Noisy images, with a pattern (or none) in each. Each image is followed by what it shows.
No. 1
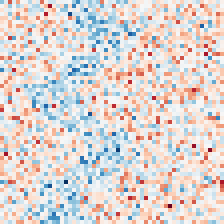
a wavy band
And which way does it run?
top to bottom
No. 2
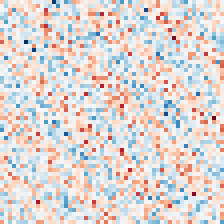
diagonal stripes
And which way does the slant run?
top left to bottom right
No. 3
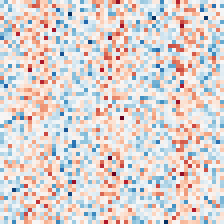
vertical stripes
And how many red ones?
3
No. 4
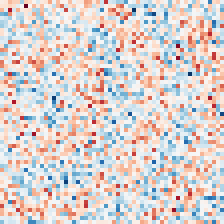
rings round one point
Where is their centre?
middle left
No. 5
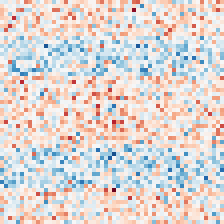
horizontal stripes
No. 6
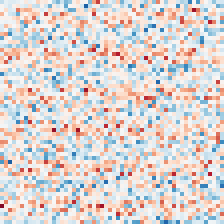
horizontal stripes
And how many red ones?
6
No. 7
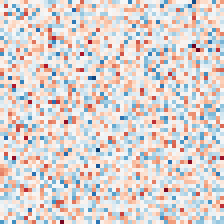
only noise
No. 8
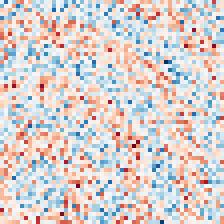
rings round one point
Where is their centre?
bottom left
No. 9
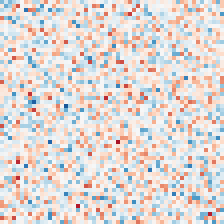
only noise
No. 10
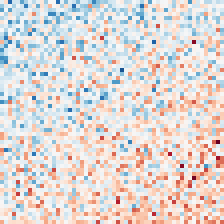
a smooth slope
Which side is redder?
bottom right
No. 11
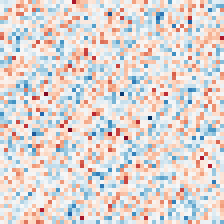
diagonal stripes
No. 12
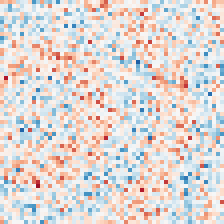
rings round one point
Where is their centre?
middle left
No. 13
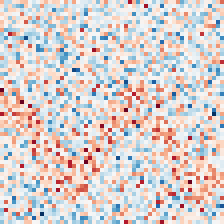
a wavy band
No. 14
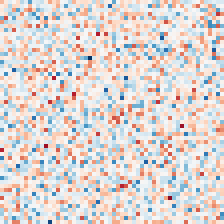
only noise
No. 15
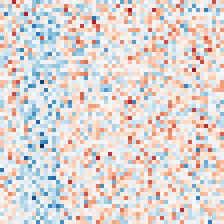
one vertical stripe
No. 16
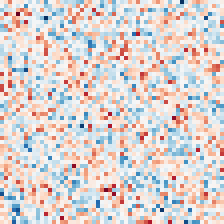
diagonal stripes
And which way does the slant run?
top left to bottom right
